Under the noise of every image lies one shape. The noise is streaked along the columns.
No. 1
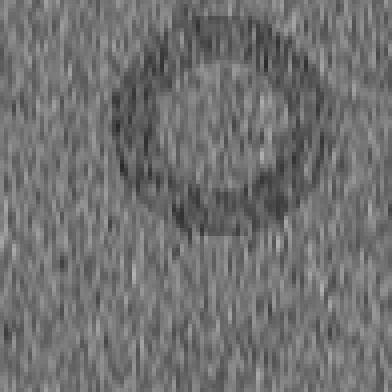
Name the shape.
ring
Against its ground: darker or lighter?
darker
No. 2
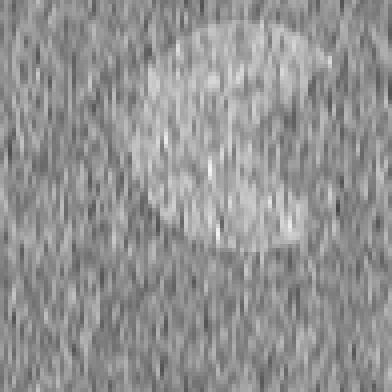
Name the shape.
disc with a wedge cut out
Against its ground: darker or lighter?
lighter
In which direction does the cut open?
right
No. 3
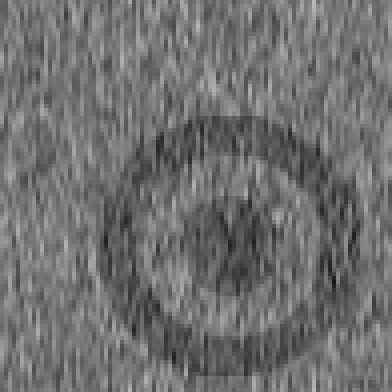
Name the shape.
bullseye
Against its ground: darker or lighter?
darker
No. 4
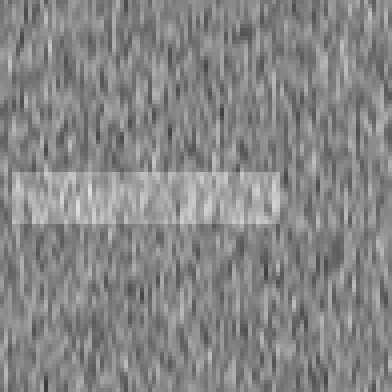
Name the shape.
bar
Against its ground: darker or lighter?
lighter
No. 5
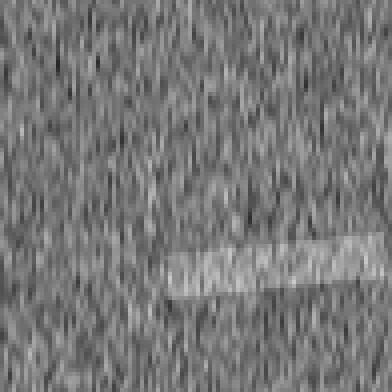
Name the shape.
bar
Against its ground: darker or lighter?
lighter
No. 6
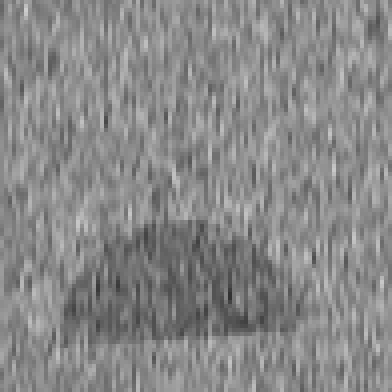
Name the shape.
half disc
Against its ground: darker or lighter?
darker
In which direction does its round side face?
up
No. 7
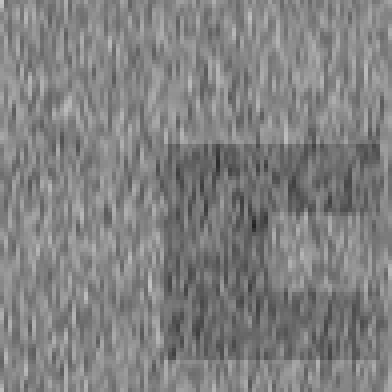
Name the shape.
square with a notch
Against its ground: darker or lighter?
darker
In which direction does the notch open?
right
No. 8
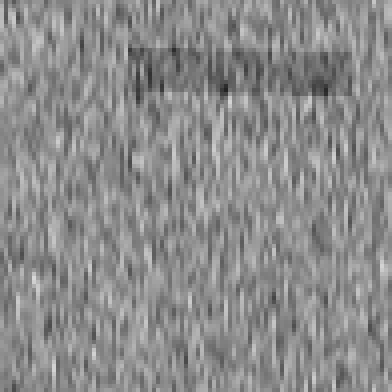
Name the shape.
bar
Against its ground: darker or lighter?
darker
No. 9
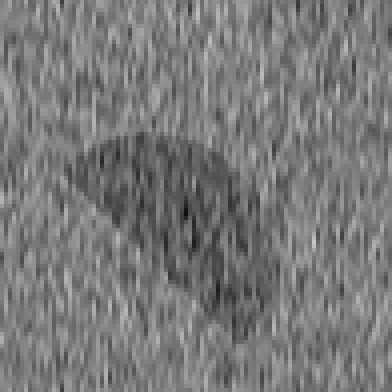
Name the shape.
half disc
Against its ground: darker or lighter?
darker
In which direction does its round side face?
up and right
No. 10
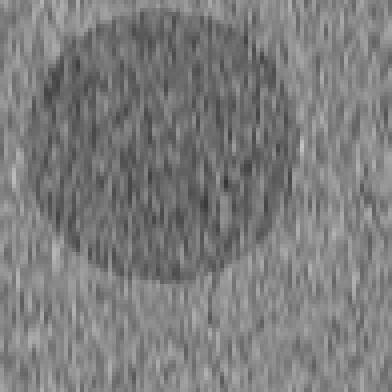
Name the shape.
disc
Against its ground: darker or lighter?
darker
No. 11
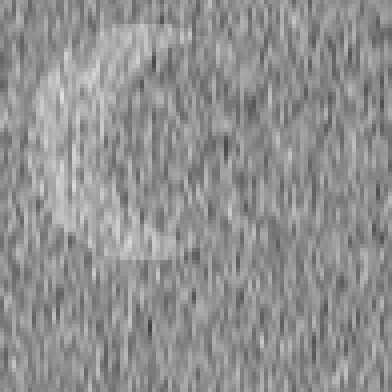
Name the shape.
crescent
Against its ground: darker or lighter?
lighter
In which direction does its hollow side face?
right
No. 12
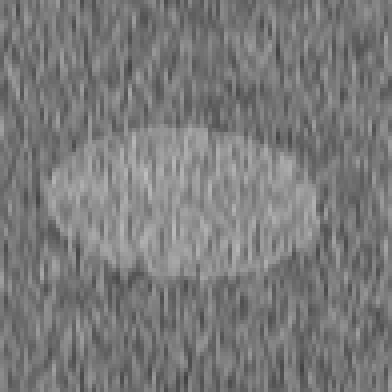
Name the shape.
ellipse
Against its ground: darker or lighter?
lighter
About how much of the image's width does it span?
two thirds
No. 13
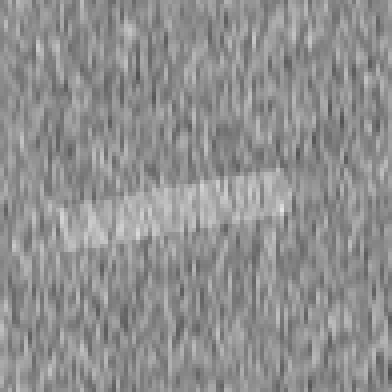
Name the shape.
bar
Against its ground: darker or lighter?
lighter
